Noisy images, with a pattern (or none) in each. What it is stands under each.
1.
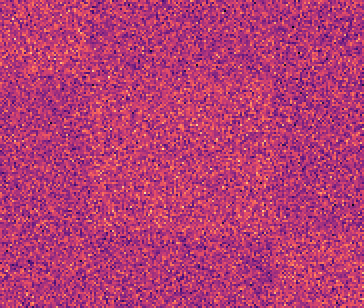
blocks along the diagonal
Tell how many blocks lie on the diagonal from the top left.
3
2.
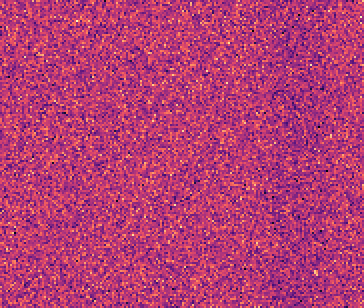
one band of columns
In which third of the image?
right
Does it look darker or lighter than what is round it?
darker
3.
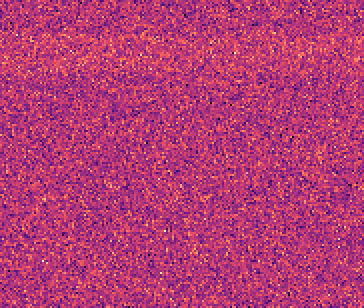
one band of rows
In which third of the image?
top
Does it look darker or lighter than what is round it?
lighter
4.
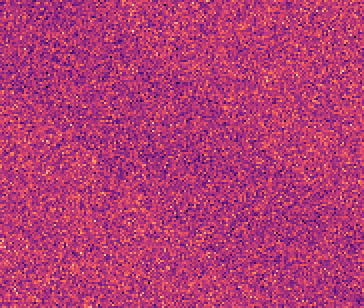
a diagonal band
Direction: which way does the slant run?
top left to bottom right
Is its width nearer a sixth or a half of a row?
a half
